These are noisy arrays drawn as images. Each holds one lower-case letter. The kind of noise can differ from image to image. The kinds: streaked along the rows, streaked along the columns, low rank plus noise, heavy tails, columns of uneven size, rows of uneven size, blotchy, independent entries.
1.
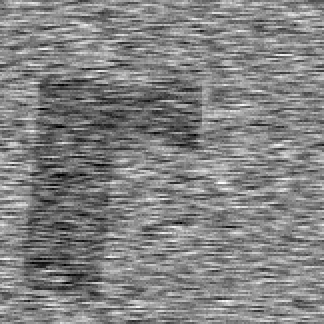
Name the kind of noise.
streaked along the rows
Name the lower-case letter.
r
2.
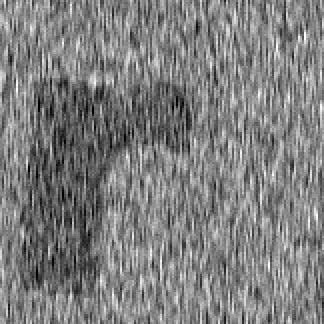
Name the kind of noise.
streaked along the columns
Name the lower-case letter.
r
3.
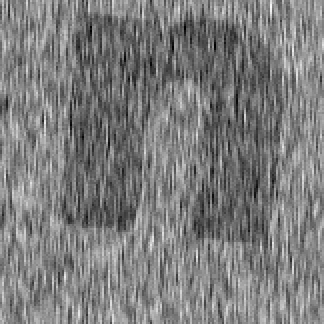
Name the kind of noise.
streaked along the columns
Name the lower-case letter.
n
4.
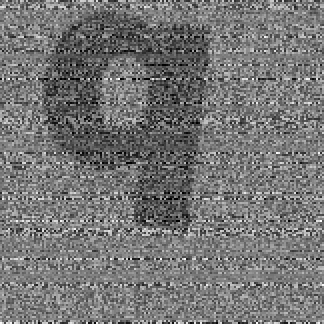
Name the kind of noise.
rows of uneven size
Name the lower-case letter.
q
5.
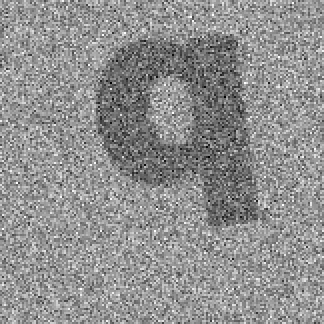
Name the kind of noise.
independent entries
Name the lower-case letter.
q
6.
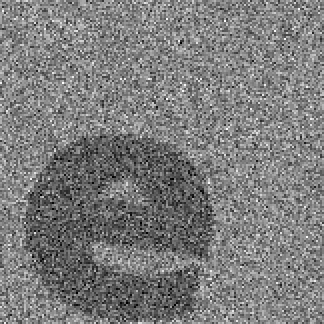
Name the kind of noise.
independent entries
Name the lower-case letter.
e
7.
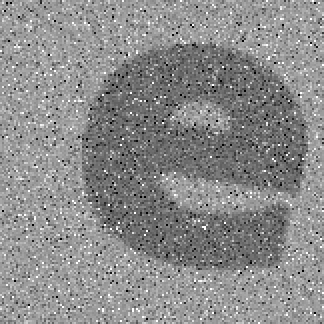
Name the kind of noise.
heavy tails
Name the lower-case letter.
e
